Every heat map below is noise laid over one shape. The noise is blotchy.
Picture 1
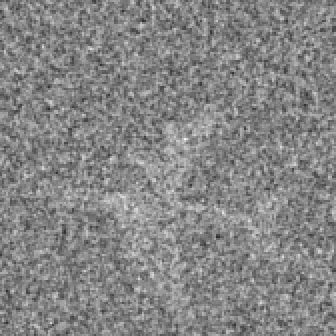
airplane
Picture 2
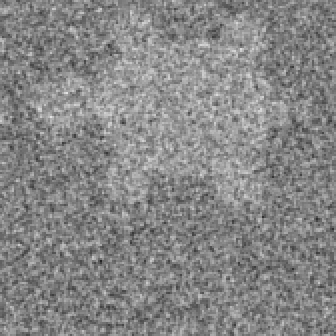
turtle
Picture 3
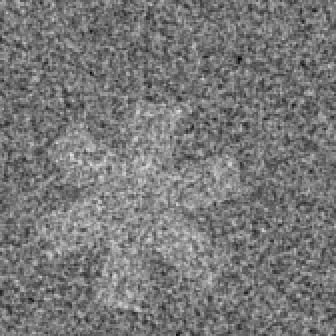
asterisk
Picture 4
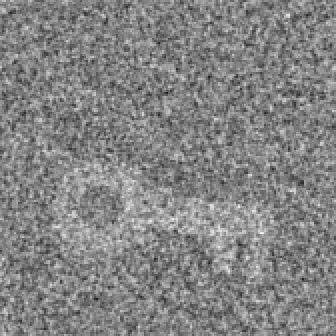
key
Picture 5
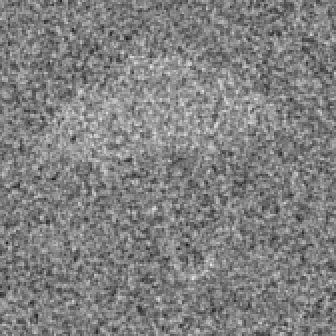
umbrella
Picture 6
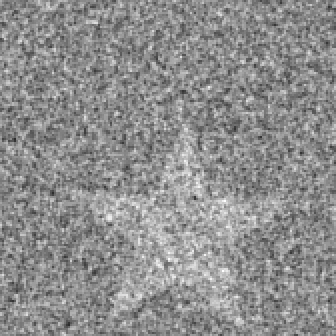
star
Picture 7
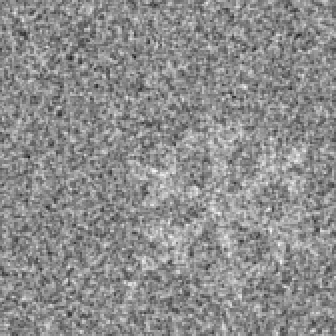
snowflake
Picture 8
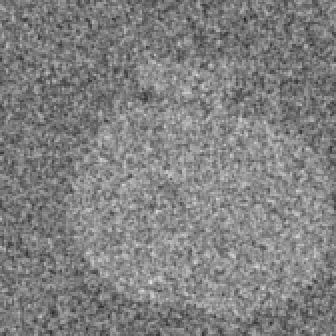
apple
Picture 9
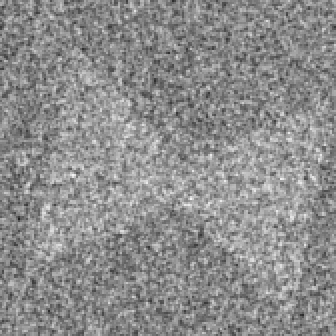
bow tie
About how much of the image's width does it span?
nearly all
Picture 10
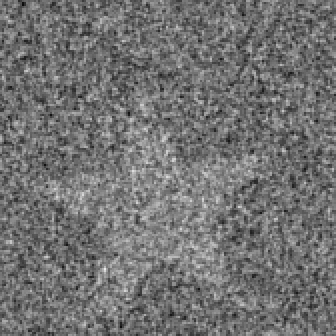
star
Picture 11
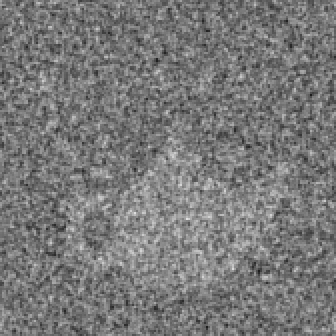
teapot
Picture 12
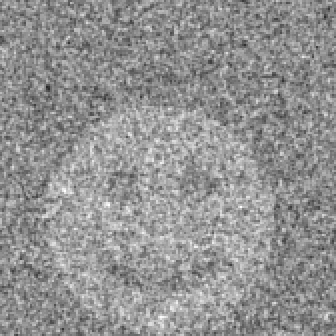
smiling face
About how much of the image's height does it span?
two thirds
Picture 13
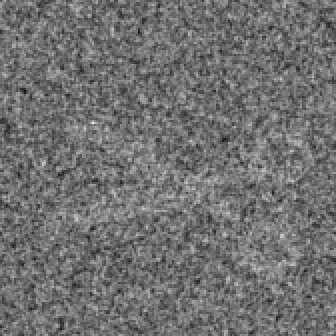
pair of scissors
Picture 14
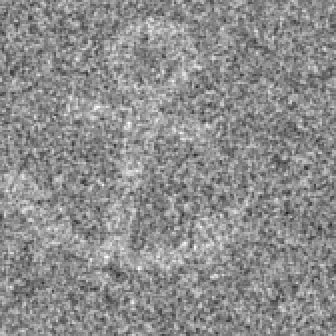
anchor
